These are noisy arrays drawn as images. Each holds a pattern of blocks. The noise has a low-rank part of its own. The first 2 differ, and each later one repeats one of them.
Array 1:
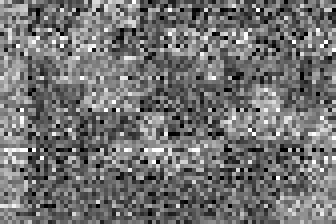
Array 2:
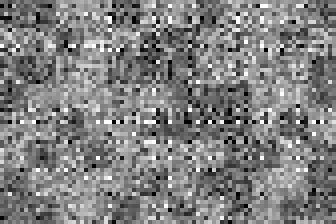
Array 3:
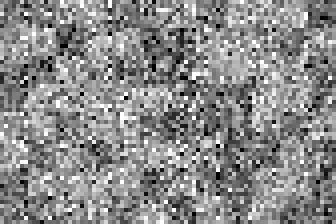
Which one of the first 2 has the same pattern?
2
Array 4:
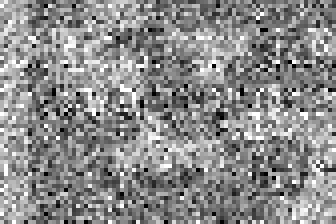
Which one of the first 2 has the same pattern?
1
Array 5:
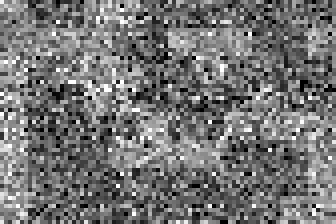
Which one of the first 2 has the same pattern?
1
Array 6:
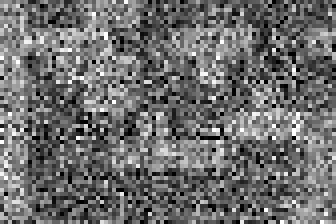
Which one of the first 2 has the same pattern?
1
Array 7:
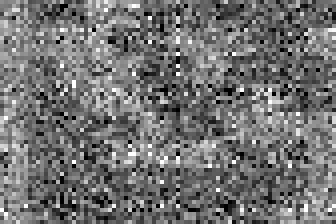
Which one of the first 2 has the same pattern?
1
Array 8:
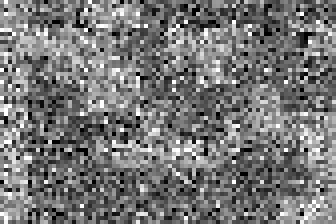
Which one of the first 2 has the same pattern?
1
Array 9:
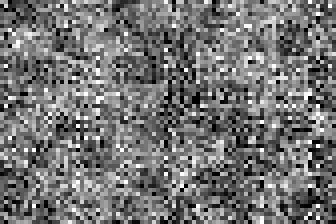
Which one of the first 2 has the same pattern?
2
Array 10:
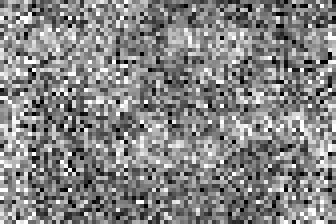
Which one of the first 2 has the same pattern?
1
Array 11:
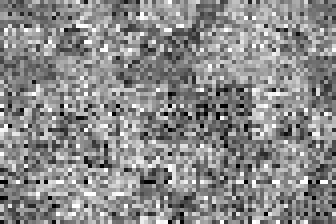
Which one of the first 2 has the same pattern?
2
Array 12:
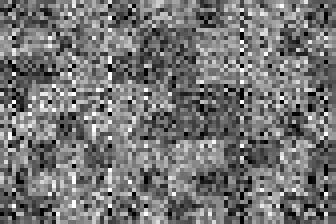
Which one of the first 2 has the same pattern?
2
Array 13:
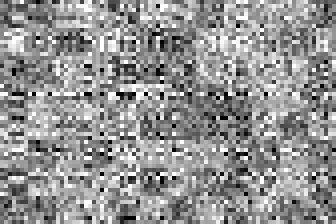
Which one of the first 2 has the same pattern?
2
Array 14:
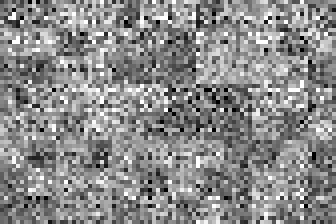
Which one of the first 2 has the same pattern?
2
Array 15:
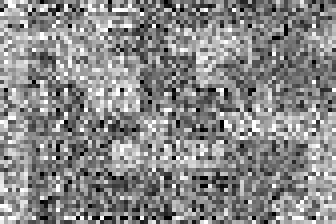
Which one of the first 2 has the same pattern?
1
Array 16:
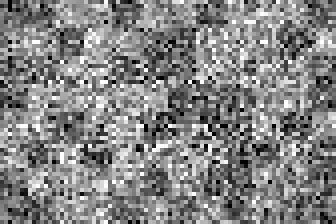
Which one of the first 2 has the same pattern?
2
